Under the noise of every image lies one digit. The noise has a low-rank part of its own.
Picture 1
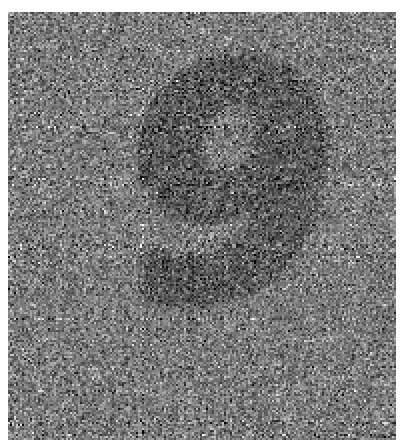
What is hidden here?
dark 9
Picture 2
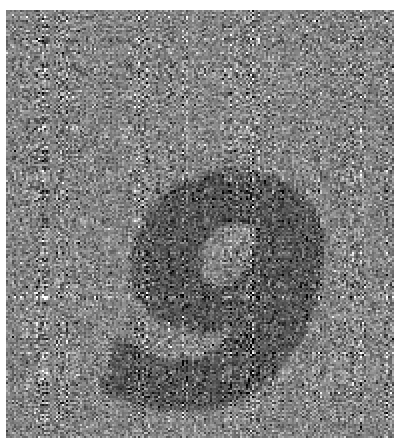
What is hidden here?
dark 9
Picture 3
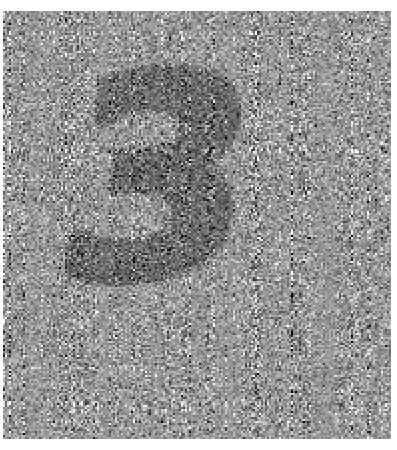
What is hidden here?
dark 3
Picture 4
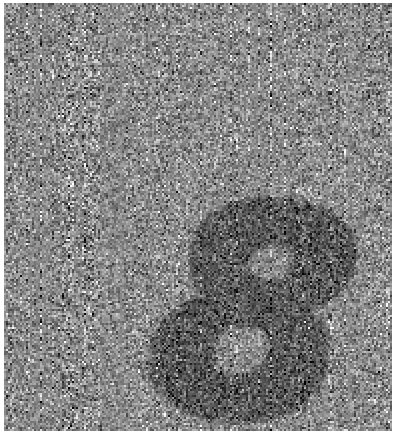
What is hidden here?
dark 8
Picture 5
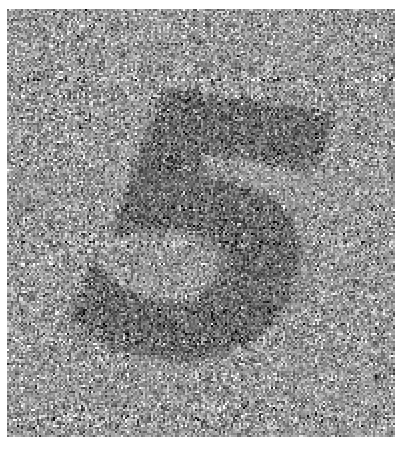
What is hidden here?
dark 5
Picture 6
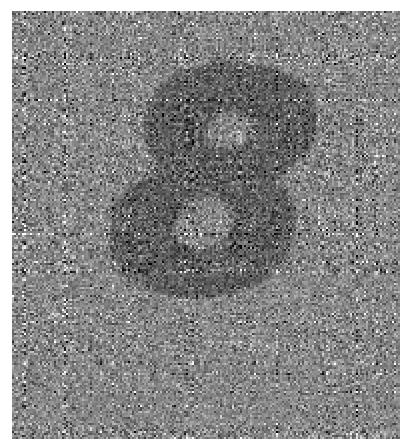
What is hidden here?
dark 8
